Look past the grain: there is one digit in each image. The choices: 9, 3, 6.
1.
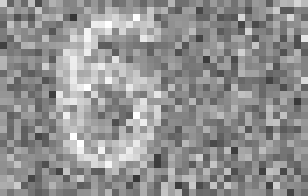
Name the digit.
6
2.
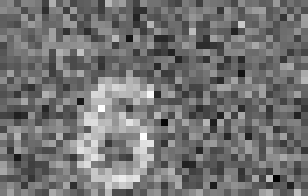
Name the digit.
6
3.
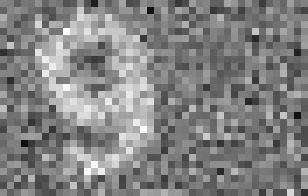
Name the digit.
9
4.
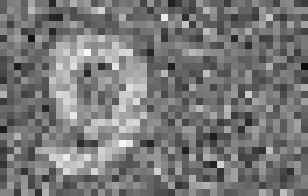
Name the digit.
9
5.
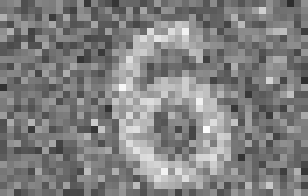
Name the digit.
6
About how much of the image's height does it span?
nearly all
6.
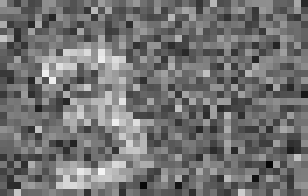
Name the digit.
3
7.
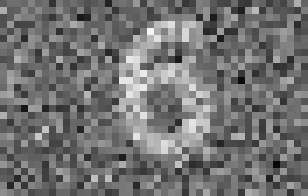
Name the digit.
6
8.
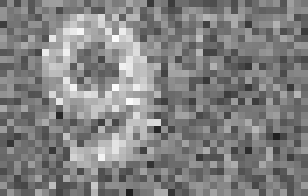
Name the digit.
9
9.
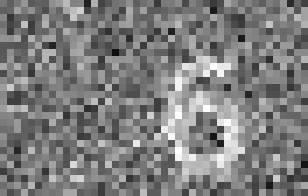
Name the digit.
6
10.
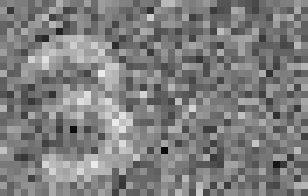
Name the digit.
3
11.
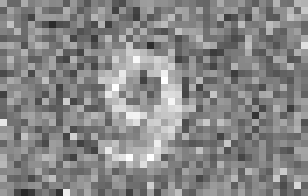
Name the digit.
9
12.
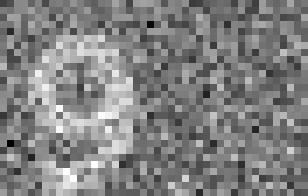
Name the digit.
9
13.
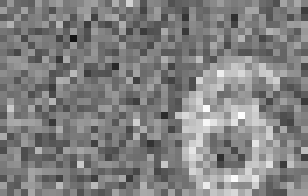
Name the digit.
6
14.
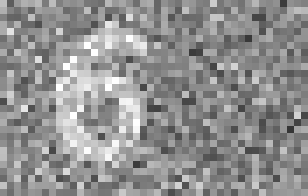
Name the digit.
6
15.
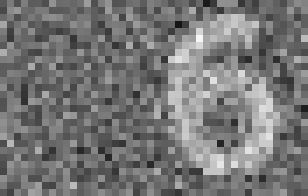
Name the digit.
6
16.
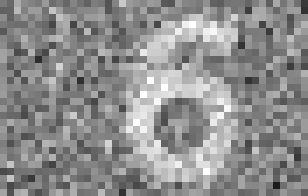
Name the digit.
6
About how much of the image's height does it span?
nearly all
